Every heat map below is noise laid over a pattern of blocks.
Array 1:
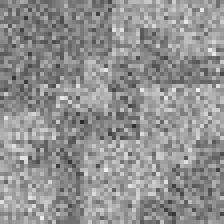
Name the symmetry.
mirrored about the diagonal from the top left
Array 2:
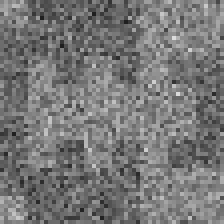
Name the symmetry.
top and bottom mirror each other
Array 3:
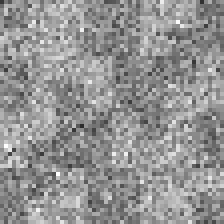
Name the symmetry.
the same after a half turn
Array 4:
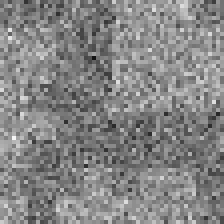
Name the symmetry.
mirrored about the diagonal from the bottom left
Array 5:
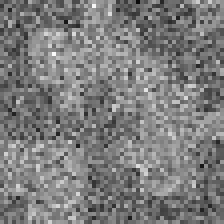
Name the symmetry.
mirrored about the diagonal from the bottom left
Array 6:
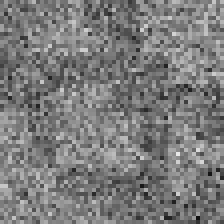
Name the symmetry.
mirrored about the diagonal from the bottom left
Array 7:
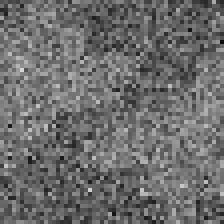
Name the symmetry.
the same after a half turn
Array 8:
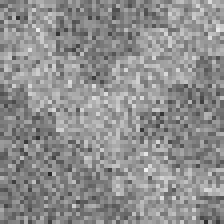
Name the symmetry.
mirrored about the diagonal from the bottom left
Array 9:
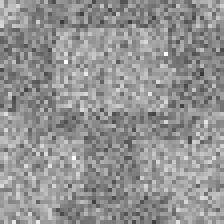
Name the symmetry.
left and right mirror each other
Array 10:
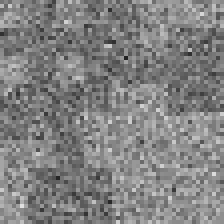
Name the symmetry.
mirrored about the diagonal from the top left
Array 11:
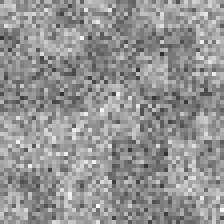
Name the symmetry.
mirrored about the diagonal from the bottom left
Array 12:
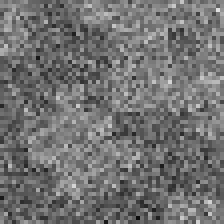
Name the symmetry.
mirrored about the diagonal from the bottom left
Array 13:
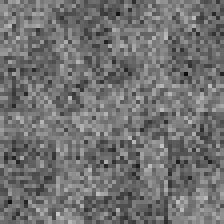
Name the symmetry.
the same after a half turn
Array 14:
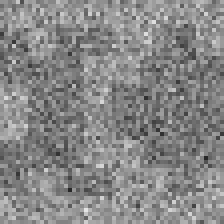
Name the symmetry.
top and bottom mirror each other
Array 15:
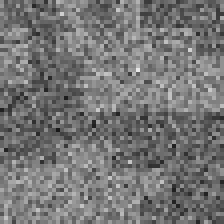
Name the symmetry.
no symmetry
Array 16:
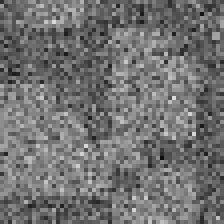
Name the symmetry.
no symmetry
